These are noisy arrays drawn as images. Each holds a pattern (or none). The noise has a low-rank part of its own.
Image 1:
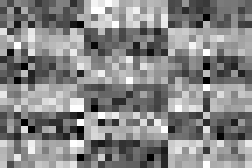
a checkerboard
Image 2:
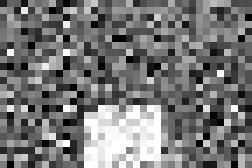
one block
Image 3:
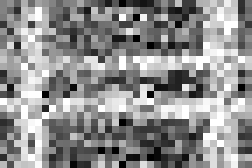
bands of rows crossing bands of columns
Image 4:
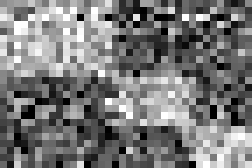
blocks along the diagonal
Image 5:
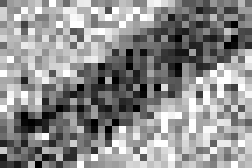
a diagonal band
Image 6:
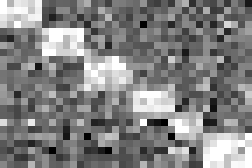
blocks along the diagonal
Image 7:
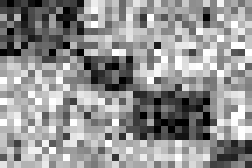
blocks along the diagonal
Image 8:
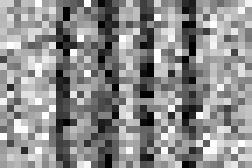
bands of columns
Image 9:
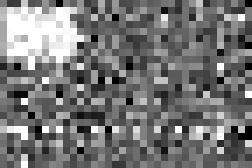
one block
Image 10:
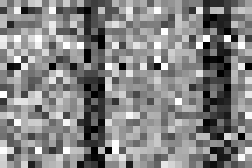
bands of columns
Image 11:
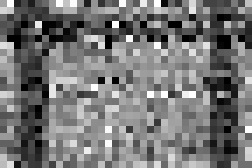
bands of rows crossing bands of columns
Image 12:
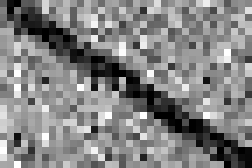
a diagonal band
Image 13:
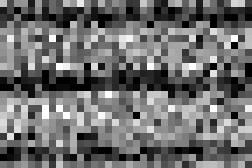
bands of rows
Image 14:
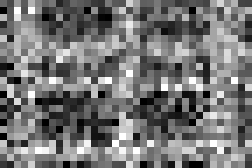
bands of rows crossing bands of columns
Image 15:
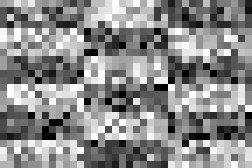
a checkerboard
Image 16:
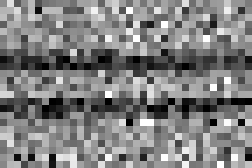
bands of rows
